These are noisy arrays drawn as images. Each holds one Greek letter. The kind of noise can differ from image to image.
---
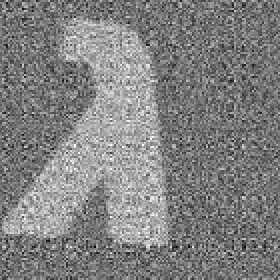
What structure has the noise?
low rank plus noise
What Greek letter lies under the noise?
lambda
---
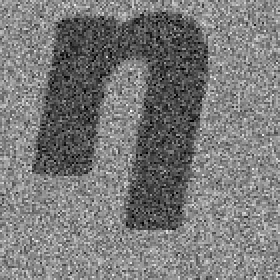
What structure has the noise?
independent entries
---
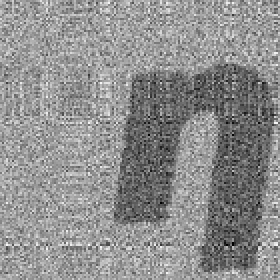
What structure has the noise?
low rank plus noise
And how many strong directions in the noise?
one
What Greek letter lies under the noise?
eta
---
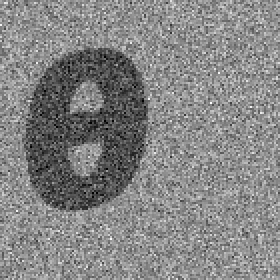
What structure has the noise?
independent entries
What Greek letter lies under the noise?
theta
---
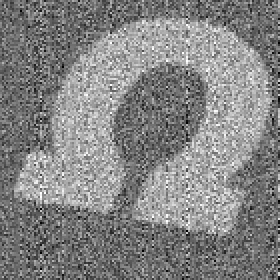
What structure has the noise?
columns of uneven size
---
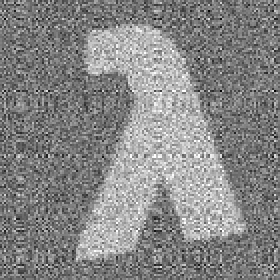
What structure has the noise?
low rank plus noise
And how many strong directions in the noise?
one
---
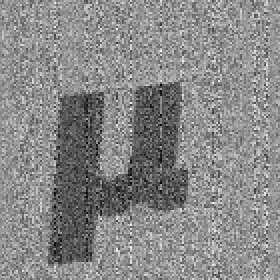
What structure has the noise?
columns of uneven size
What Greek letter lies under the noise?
mu
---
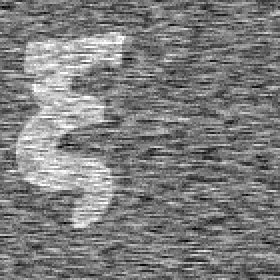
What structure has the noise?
streaked along the rows
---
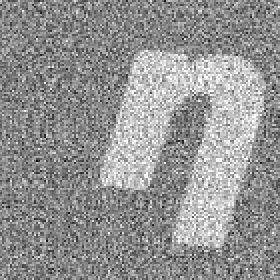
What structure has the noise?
low rank plus noise
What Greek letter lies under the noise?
eta
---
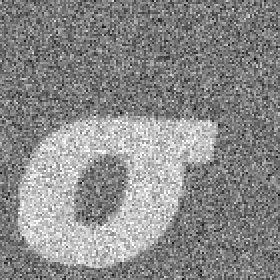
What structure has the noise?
independent entries
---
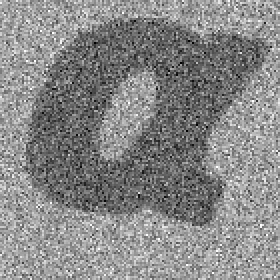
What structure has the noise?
independent entries
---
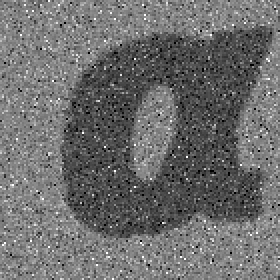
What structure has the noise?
heavy tails
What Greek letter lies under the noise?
alpha
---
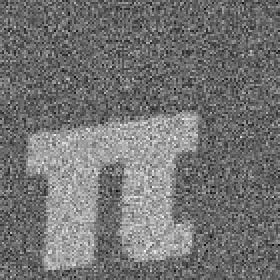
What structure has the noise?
low rank plus noise
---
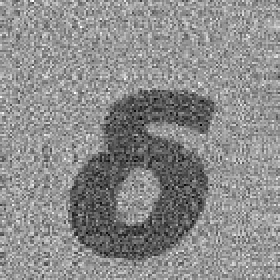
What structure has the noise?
low rank plus noise
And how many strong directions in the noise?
two
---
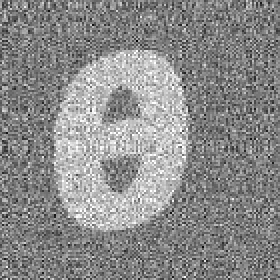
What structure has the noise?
low rank plus noise
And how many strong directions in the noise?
one
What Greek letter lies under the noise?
theta
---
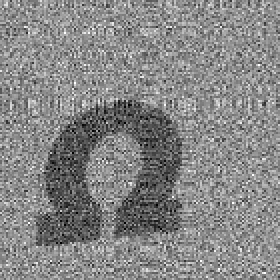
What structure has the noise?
low rank plus noise
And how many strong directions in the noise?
one
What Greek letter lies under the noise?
omega
